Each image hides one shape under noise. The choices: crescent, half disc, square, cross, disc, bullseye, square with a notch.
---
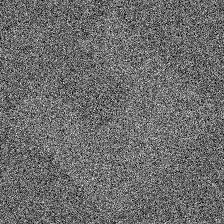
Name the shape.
square with a notch
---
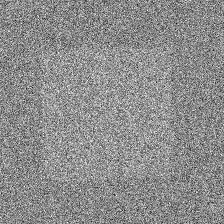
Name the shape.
square
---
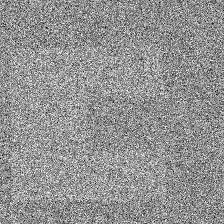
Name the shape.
square with a notch
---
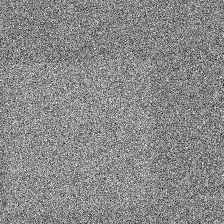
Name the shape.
square
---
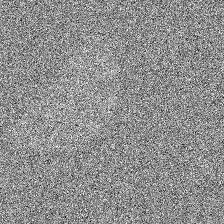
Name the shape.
half disc
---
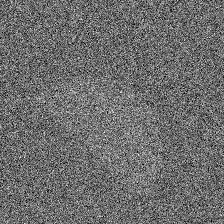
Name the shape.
half disc
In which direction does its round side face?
up and right
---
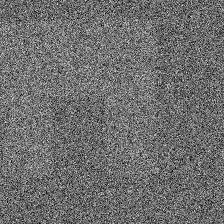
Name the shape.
square with a notch
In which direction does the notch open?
down
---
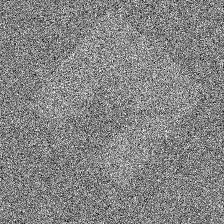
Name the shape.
square with a notch
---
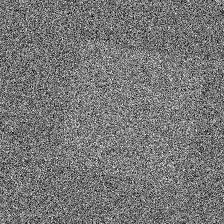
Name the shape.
square
